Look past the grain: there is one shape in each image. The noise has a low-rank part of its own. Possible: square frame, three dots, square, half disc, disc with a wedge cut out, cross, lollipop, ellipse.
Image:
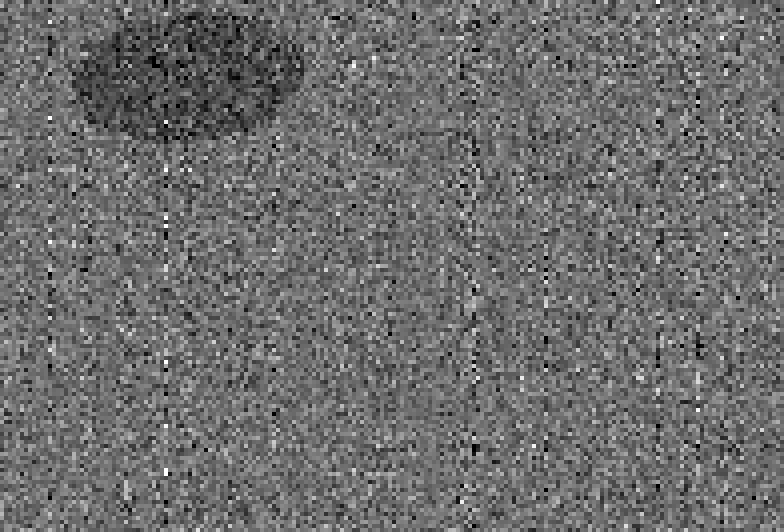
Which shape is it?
ellipse
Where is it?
top left
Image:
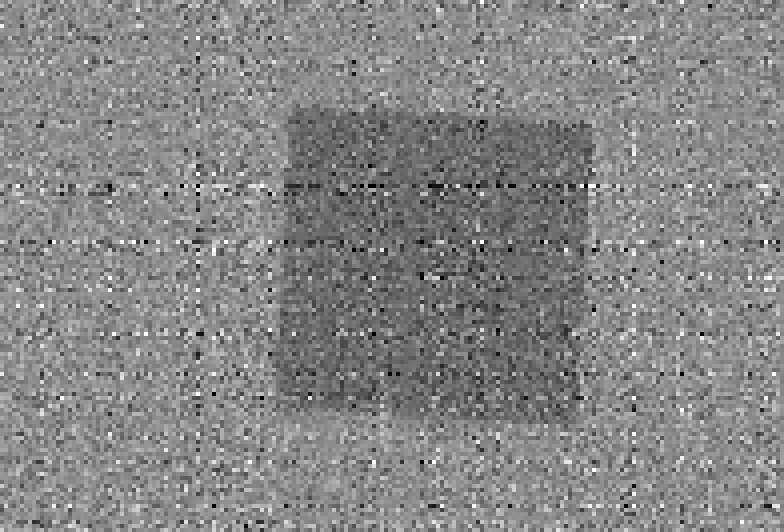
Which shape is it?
square
